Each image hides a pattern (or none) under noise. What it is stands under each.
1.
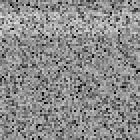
one horizontal stripe
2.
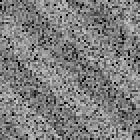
diagonal stripes
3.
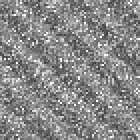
diagonal stripes
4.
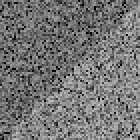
a sharp edge
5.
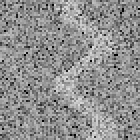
a wavy band
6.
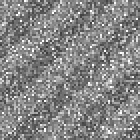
diagonal stripes
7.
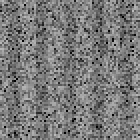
vertical stripes
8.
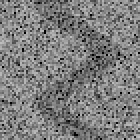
a wavy band
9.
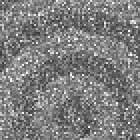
rings round one point
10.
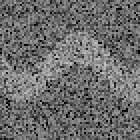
a wavy band
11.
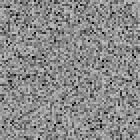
only noise
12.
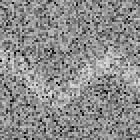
a wavy band
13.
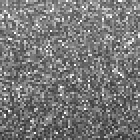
a smooth slope
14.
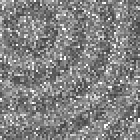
rings round one point
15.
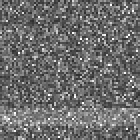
one horizontal stripe
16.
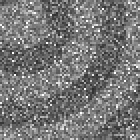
rings round one point
